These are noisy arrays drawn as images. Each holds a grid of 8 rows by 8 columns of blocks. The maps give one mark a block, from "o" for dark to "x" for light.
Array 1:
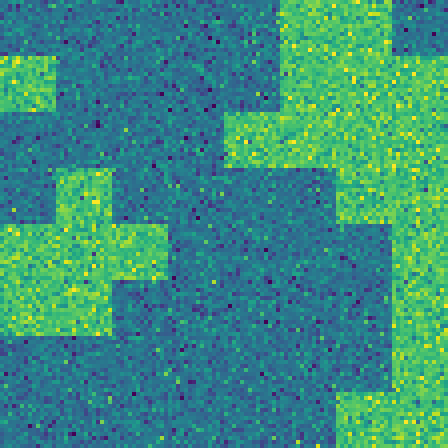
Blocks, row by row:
oooooxxo
xooooxxx
ooooxxxx
oxooooxx
xxxoooox
xxooooox
ooooooox
ooooooxx
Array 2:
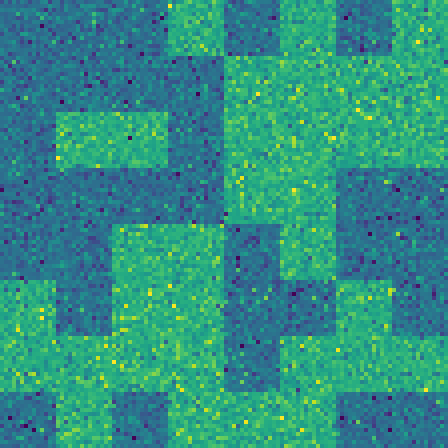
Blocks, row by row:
oooxoxox
ooooxxxx
oxxoxxxx
ooooxxoo
ooxxoxoo
xoxxooxo
xxxxoxxx
oxoxxxoo
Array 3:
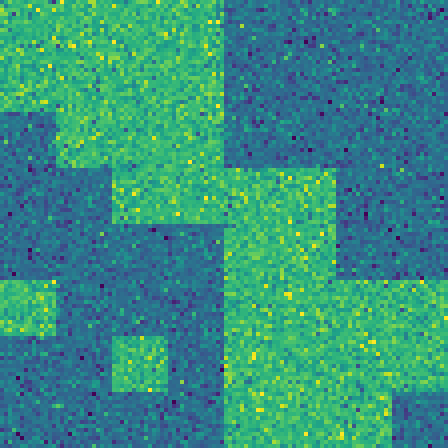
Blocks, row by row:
xxxxoooo
xxxxoooo
oxxxoooo
ooxxxxoo
ooooxxoo
xoooxxxx
ooxoxxxx
ooooxxxo
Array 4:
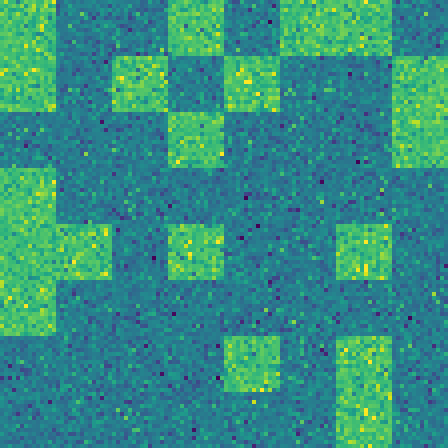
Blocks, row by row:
xooxoxxo
xoxoxoox
oooxooox
xooooooo
xxoxooxo
xooooooo
ooooxoxo
ooooooxo
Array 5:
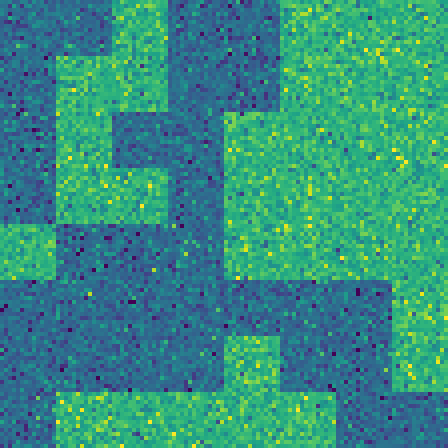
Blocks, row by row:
ooxooxxx
oxxooxxx
oxooxxxx
oxxoxxxx
xoooxxxx
ooooooox
ooooxoox
oxxxxxoo
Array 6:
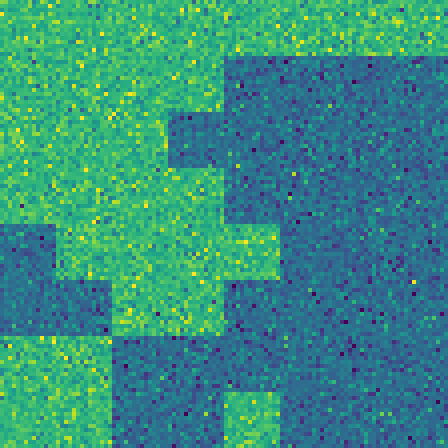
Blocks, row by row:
xxxxxxxx
xxxxoooo
xxxooooo
xxxxoooo
oxxxxooo
ooxxoooo
xxoooooo
xxooxooo
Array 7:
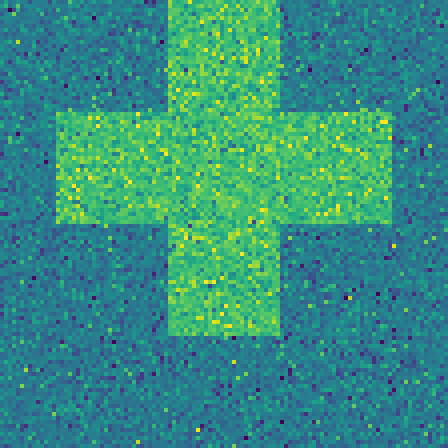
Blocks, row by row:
oooxxooo
oooxxooo
oxxxxxxo
oxxxxxxo
oooxxooo
oooxxooo
oooooooo
oooooooo
